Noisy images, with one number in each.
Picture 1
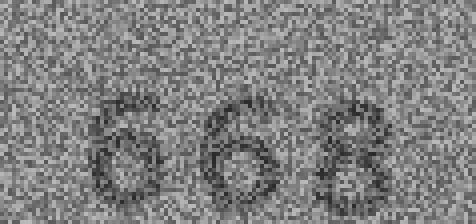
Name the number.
668
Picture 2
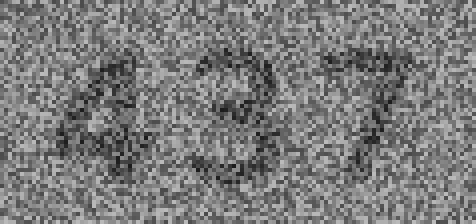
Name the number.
437
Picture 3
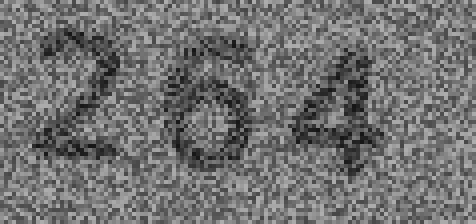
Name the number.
264
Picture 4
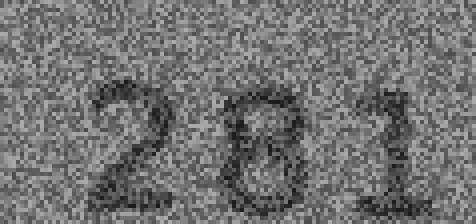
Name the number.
281
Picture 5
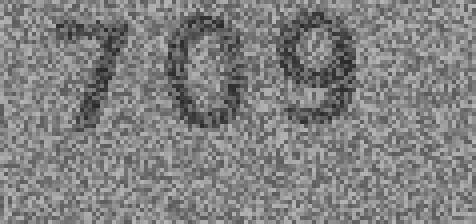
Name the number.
709
